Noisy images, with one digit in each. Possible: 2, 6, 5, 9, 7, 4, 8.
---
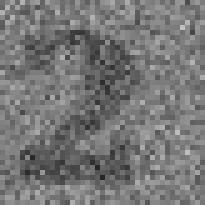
2
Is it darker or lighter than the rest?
darker
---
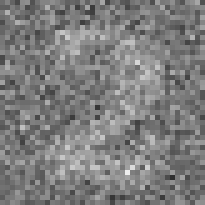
2
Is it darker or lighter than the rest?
lighter
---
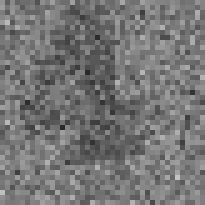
4
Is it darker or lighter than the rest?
darker
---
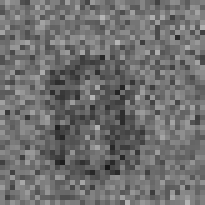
8
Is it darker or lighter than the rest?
darker
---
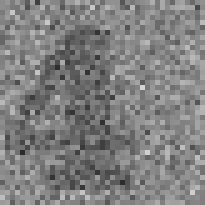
4
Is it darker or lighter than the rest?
darker
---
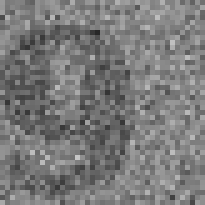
9
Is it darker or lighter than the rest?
darker
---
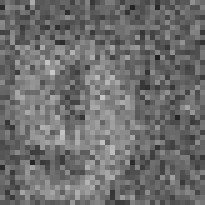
9
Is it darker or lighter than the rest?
lighter
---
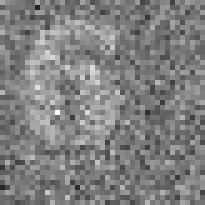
6
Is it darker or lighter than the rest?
lighter
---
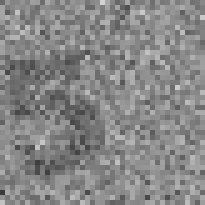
5
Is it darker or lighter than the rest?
darker
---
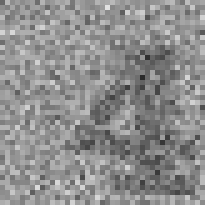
4
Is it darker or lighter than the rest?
darker
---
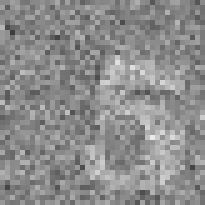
5
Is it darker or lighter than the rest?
lighter
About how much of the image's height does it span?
two thirds
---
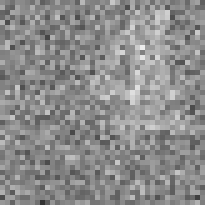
4
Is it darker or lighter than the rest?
lighter
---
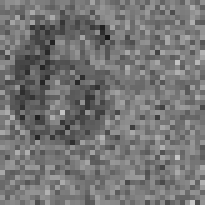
6
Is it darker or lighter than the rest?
darker
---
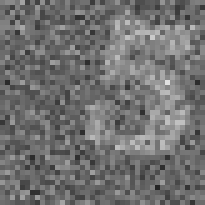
5
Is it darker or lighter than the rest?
lighter
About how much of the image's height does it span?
two thirds
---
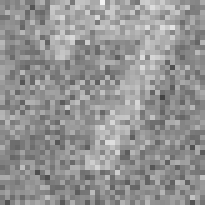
7
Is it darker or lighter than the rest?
lighter
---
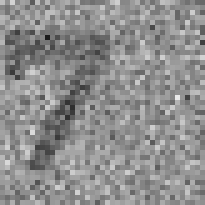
7
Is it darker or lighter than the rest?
darker
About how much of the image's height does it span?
two thirds
